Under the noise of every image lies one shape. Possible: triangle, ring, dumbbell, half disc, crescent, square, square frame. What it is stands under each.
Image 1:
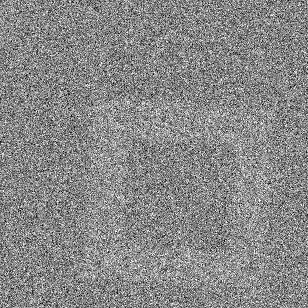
square frame
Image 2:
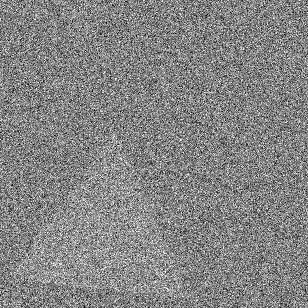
triangle
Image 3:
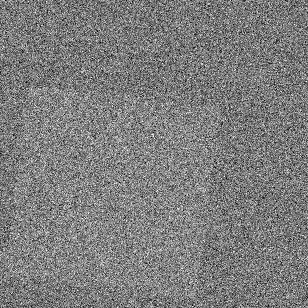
square
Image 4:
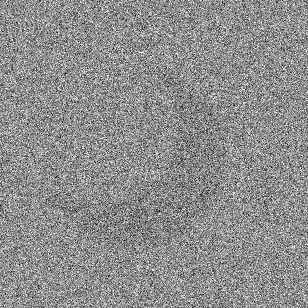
crescent
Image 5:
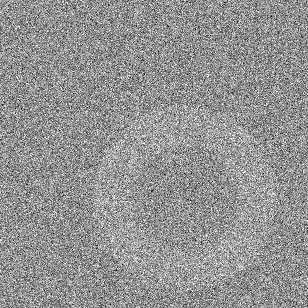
ring
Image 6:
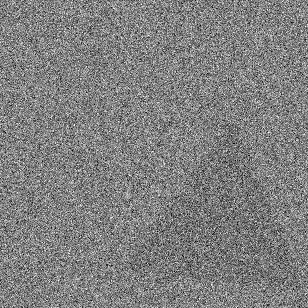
triangle
